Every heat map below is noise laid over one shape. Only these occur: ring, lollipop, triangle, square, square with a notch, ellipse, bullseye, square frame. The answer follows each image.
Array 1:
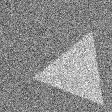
light triangle
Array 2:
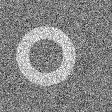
light ring
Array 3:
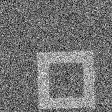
light square frame
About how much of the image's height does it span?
half
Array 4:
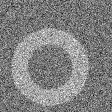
light ring
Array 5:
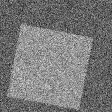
light square
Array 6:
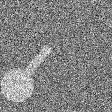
light lollipop
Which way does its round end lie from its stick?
down and left
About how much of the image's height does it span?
half
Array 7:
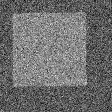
light square
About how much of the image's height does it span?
two thirds
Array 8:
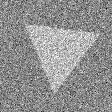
light triangle
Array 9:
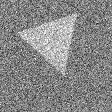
light triangle
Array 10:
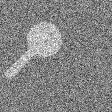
light lollipop
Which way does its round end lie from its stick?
up and right
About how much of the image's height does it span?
half
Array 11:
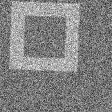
light square frame
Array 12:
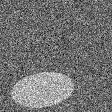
light ellipse
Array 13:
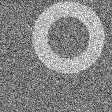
light ring
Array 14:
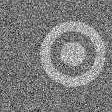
light bullseye
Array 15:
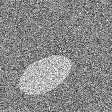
light ellipse
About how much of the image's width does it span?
half
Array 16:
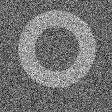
light ring
